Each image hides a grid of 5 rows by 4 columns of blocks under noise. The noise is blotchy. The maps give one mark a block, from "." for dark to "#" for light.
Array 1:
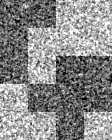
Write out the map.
..##
.###
.#..
#...
##.#
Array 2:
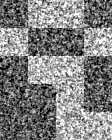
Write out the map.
.##.
#..#
.##.
..#.
..##
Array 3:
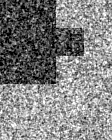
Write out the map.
..##
...#
..##
####
####
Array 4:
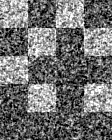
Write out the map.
#.#.
.#.#
#...
.#.#
....
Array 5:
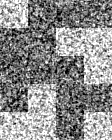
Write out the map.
#...
..##
...#
.#..
##.#
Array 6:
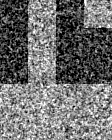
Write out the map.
.#.#
.#..
.#..
####
####
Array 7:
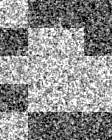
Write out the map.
#...
.##.
####
.###
#...
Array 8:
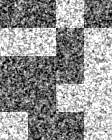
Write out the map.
..#.
##.#
...#
..##
#..#
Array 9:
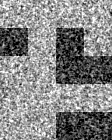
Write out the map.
####
.#.#
##..
####
##..
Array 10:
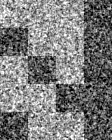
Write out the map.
###.
.##.
#.#.
##..
.##.
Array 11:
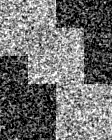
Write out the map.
##..
###.
.##.
..##
..##
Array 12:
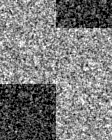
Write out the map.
##..
####
####
..##
..##
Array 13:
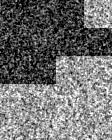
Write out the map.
...#
....
..##
####
####
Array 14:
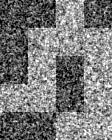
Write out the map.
..#.
.###
.#.#
##.#
..##
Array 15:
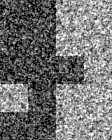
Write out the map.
..##
..##
...#
#.##
..##
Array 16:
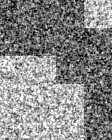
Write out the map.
...#
....
##..
###.
###.
